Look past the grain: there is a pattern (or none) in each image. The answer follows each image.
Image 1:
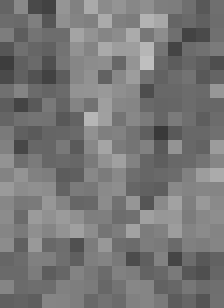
spokes from one point
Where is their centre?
bottom middle
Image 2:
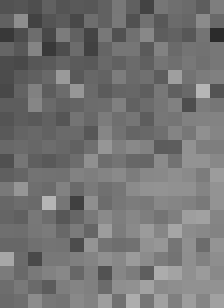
a smooth slope
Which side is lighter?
bottom right
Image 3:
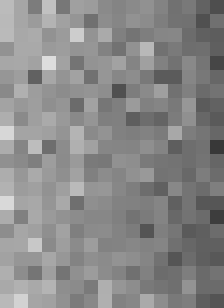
a smooth slope
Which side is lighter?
left
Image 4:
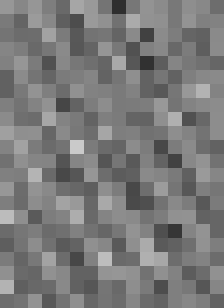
diagonal stripes
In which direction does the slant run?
top left to bottom right
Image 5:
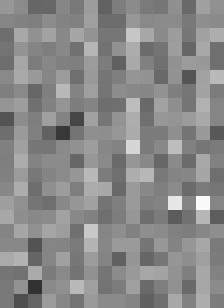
vertical stripes
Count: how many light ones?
6
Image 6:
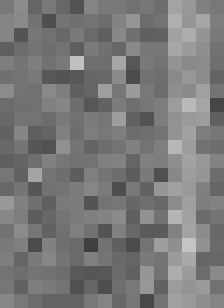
one vertical stripe
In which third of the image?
right
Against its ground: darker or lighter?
lighter
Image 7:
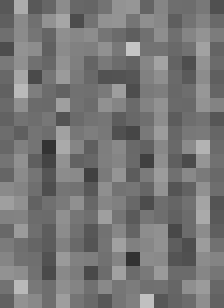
vertical stripes
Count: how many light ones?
5
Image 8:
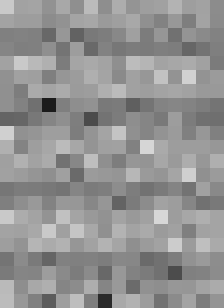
horizontal stripes
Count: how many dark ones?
4
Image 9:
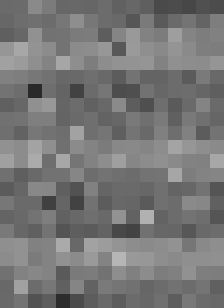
horizontal stripes
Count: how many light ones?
3
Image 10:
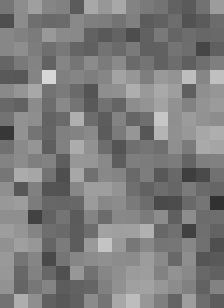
spokes from one point
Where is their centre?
top left
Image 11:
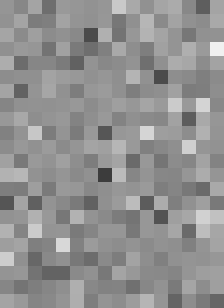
only noise
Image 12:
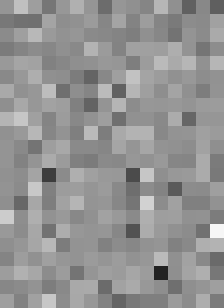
only noise
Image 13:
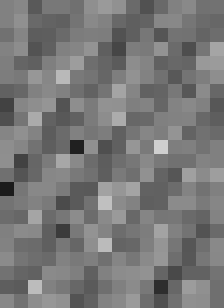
diagonal stripes
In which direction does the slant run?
bottom left to top right
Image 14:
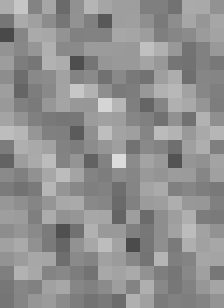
diagonal stripes
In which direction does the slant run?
top left to bottom right
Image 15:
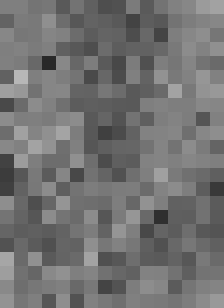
spokes from one point
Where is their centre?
bottom middle
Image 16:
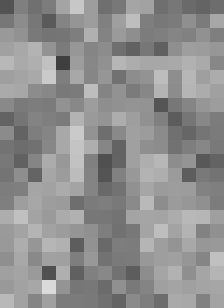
spokes from one point
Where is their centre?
top middle
